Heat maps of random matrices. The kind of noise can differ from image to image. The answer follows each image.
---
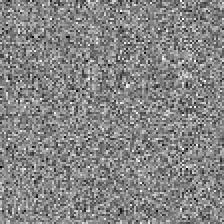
low rank plus noise
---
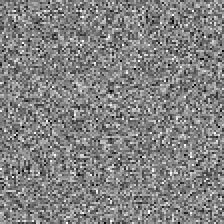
low rank plus noise
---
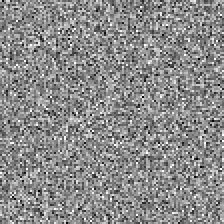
independent entries
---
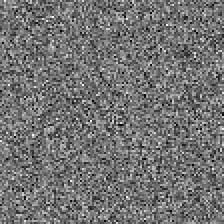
low rank plus noise
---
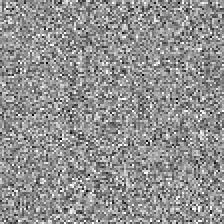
low rank plus noise
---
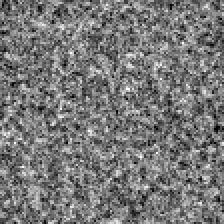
blotchy
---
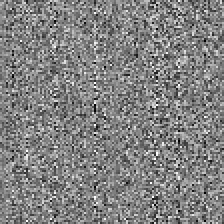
columns of uneven size
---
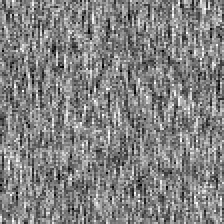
streaked along the columns
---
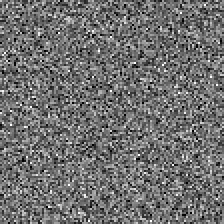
low rank plus noise
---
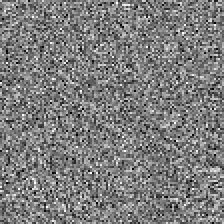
low rank plus noise
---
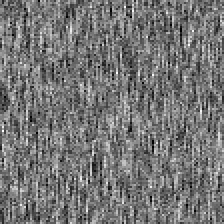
streaked along the columns
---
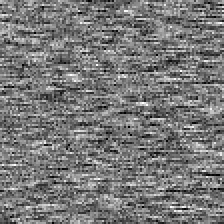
streaked along the rows
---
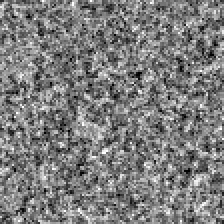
blotchy
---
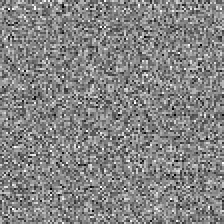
low rank plus noise
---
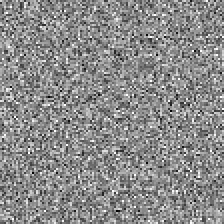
low rank plus noise
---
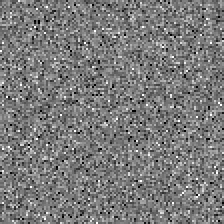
heavy tails
